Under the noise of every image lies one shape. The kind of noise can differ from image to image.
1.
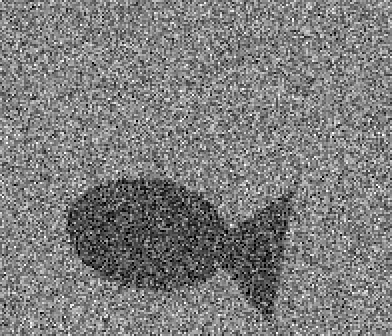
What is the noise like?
independent entries
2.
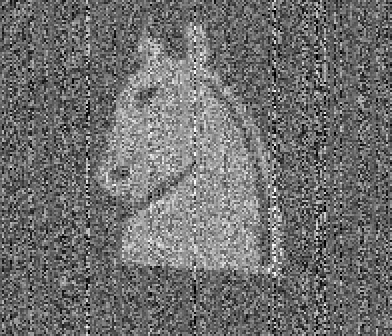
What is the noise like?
columns of uneven size
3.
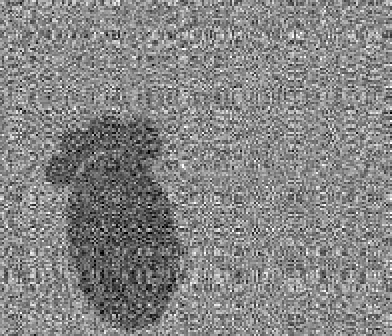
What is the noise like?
low rank plus noise
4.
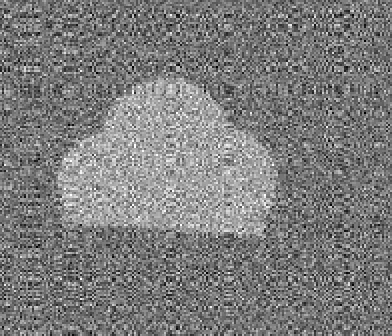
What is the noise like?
low rank plus noise
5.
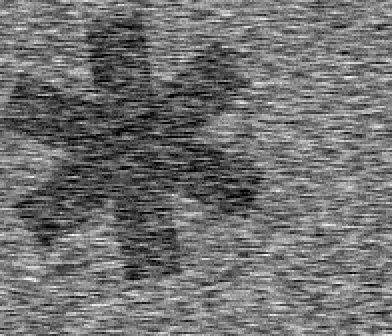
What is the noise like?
streaked along the rows
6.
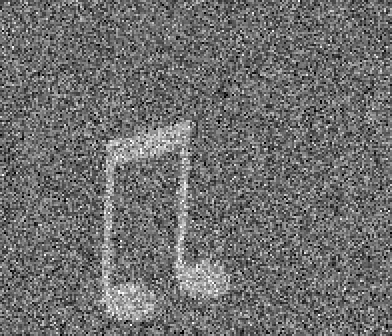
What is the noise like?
independent entries
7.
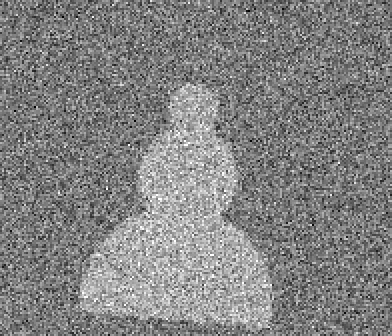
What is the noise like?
independent entries
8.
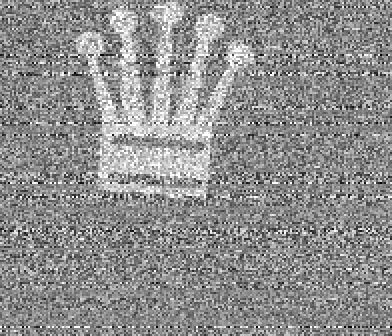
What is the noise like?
rows of uneven size
